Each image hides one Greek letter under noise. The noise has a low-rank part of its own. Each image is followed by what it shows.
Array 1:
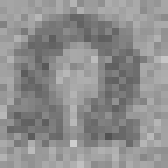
omega
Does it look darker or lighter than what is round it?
darker
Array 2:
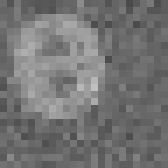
theta
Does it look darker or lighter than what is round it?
lighter
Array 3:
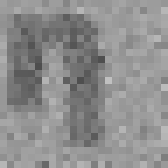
eta
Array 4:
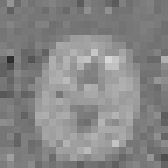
theta
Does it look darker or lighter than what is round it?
lighter
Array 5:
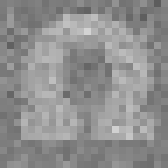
omega
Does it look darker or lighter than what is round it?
lighter
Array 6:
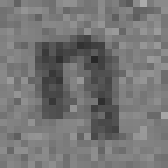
eta
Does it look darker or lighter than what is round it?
darker
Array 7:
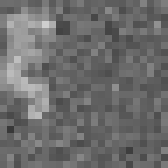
xi
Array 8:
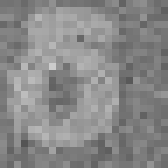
delta
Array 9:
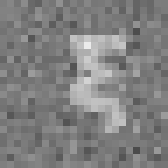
xi
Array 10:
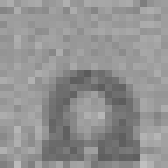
omega
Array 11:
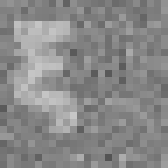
xi
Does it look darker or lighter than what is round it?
lighter
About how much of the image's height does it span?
two thirds
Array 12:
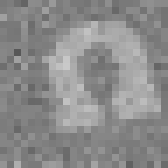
omega
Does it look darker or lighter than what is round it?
lighter
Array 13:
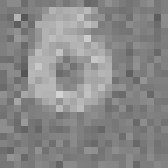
delta
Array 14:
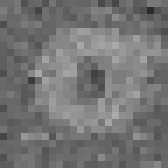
sigma
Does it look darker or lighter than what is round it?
lighter
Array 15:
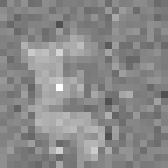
xi
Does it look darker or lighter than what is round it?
lighter
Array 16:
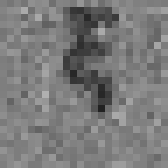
xi
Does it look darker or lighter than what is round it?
darker
